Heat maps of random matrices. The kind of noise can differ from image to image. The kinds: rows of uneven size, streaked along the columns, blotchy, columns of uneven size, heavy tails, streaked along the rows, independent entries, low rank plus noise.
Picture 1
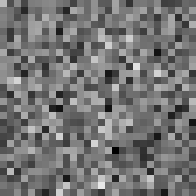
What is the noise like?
independent entries
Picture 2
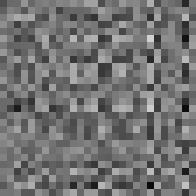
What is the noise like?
low rank plus noise
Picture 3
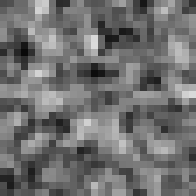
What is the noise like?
blotchy
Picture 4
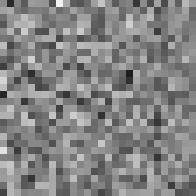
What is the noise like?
low rank plus noise
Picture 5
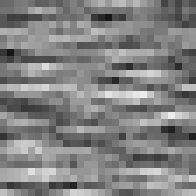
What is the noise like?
streaked along the rows
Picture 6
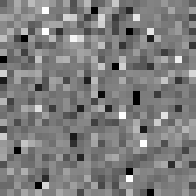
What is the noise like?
heavy tails
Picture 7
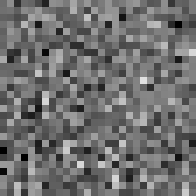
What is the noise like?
independent entries
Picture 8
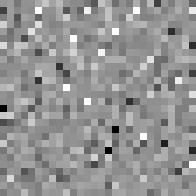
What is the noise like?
heavy tails
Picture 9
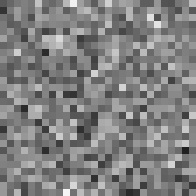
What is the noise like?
independent entries
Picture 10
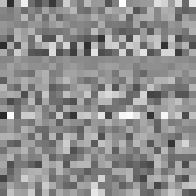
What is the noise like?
rows of uneven size
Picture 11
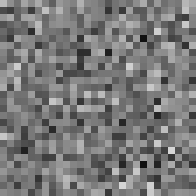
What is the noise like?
independent entries
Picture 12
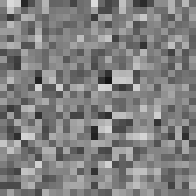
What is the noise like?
low rank plus noise
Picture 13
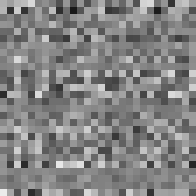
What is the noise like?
rows of uneven size
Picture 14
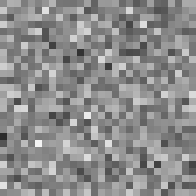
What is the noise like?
independent entries
